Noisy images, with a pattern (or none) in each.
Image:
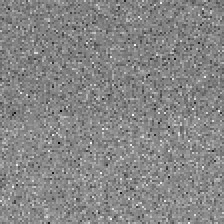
a sharp edge
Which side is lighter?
bottom
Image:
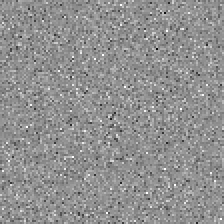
only noise
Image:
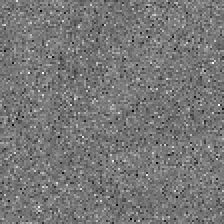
spokes from one point
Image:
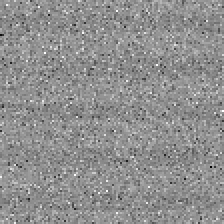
horizontal stripes
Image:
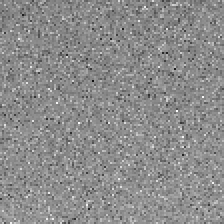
a smooth slope
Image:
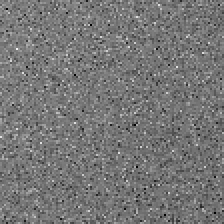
a smooth slope
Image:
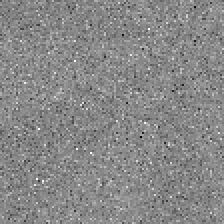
spokes from one point
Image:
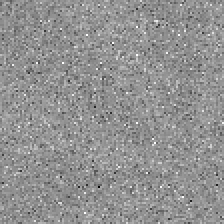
spokes from one point
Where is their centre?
bottom right
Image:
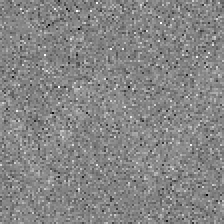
a wavy band
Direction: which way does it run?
left to right
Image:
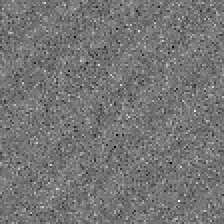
diagonal stripes
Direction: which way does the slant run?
bottom left to top right
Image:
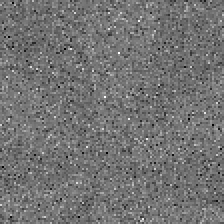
spokes from one point
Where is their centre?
bottom middle
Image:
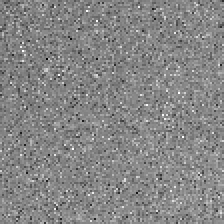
a smooth slope
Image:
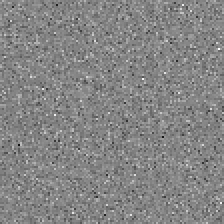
only noise
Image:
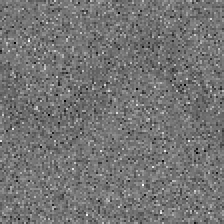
a wavy band
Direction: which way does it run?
left to right
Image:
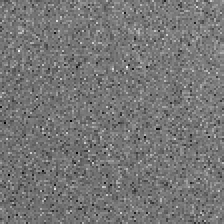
a smooth slope
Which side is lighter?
top right
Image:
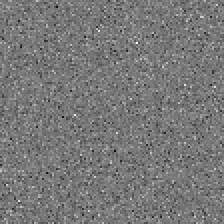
only noise
